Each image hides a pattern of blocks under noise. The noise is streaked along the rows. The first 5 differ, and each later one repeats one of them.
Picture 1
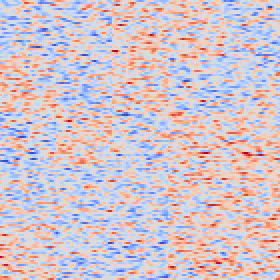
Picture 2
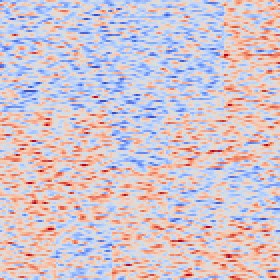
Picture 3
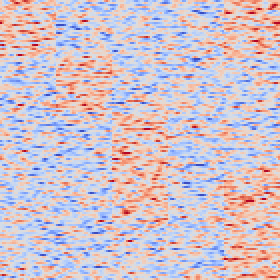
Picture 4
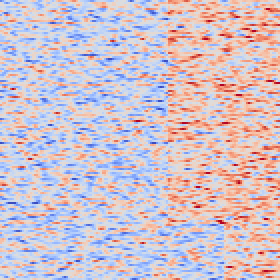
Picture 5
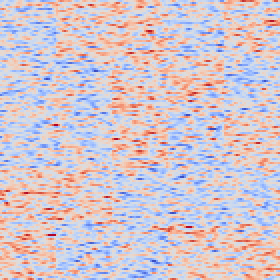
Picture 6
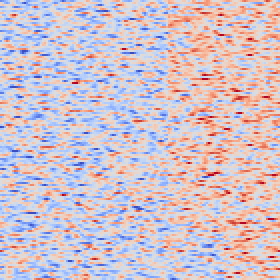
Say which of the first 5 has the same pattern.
4
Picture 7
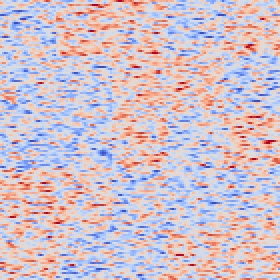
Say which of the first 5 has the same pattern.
5
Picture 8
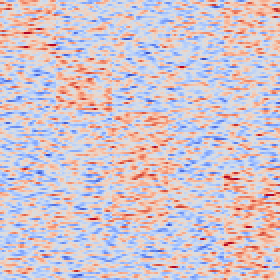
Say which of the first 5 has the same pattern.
3
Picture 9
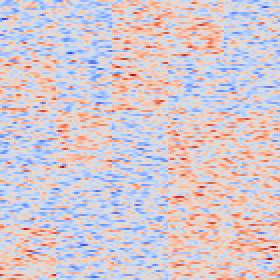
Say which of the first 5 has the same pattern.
1
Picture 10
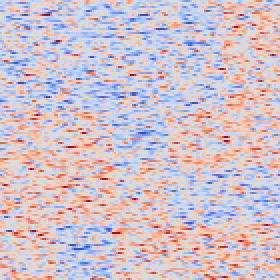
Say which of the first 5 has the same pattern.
2
